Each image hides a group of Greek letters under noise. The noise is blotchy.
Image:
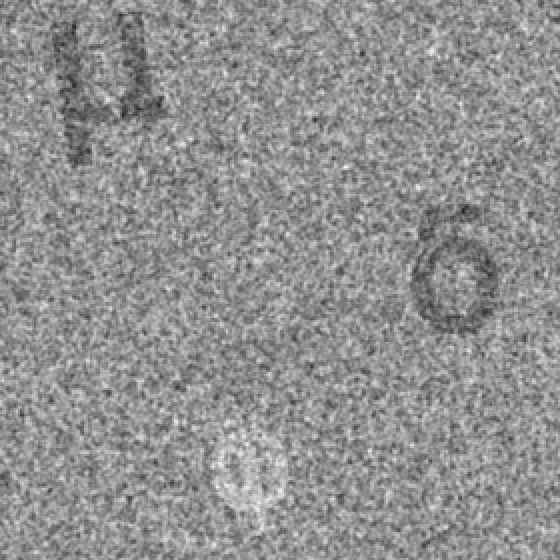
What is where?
top left: dark mu; middle right: dark delta; bottom middle: light phi
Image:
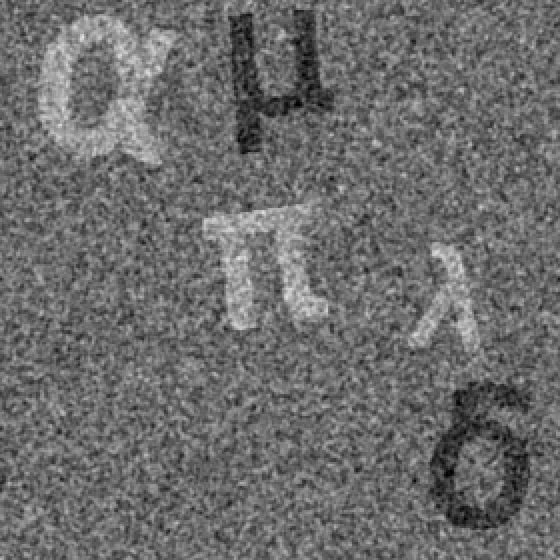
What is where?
top left: light alpha; top middle: dark mu; centre: light pi; middle right: light lambda; bottom right: dark delta
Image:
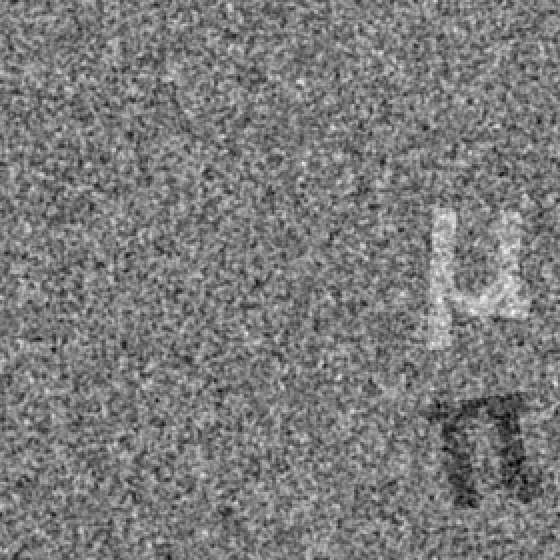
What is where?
middle right: light mu; bottom right: dark pi
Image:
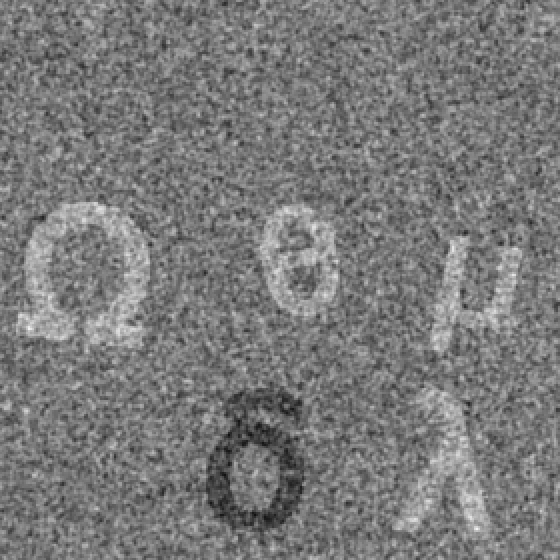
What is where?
middle left: light omega; centre: light theta; middle right: light mu; bottom middle: dark delta; bottom right: light lambda
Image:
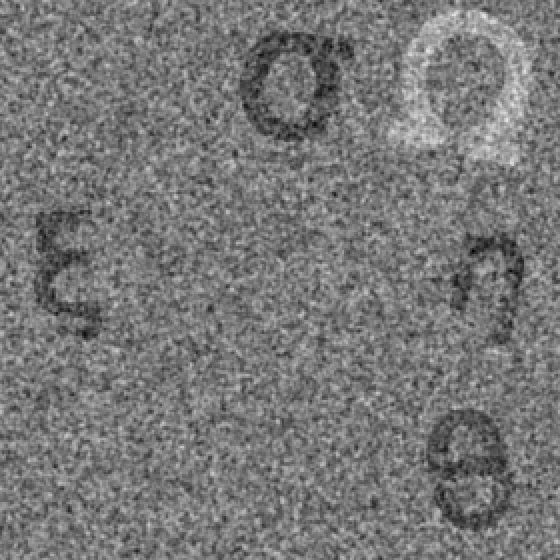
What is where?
top middle: dark sigma; top right: light omega; middle left: dark xi; middle right: dark eta; bottom right: dark theta
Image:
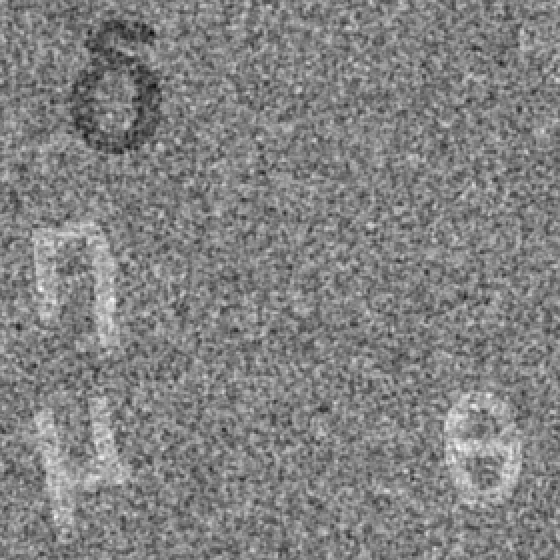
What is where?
top left: dark delta; middle left: light eta; bottom left: light mu; bottom right: light theta
